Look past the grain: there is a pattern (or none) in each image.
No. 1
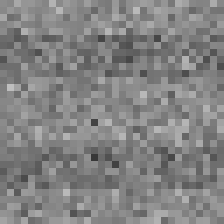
horizontal stripes
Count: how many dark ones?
2
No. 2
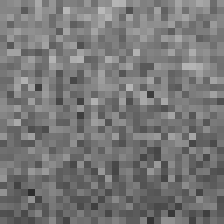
a smooth slope
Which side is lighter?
top
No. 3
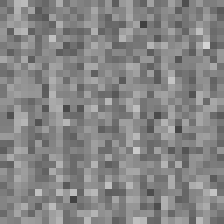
vertical stripes
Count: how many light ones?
6
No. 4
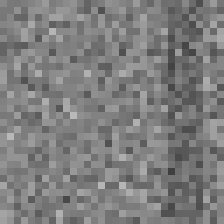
one vertical stripe
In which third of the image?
right
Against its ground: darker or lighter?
darker
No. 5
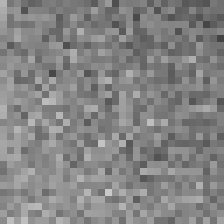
a smooth slope
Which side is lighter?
bottom left
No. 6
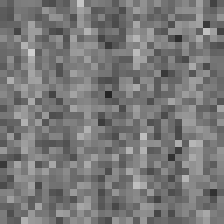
vertical stripes
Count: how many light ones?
4
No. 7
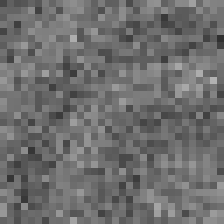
rings round one point
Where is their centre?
bottom right
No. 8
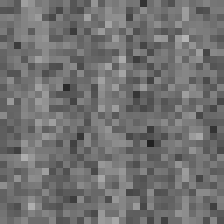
vertical stripes
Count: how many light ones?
3
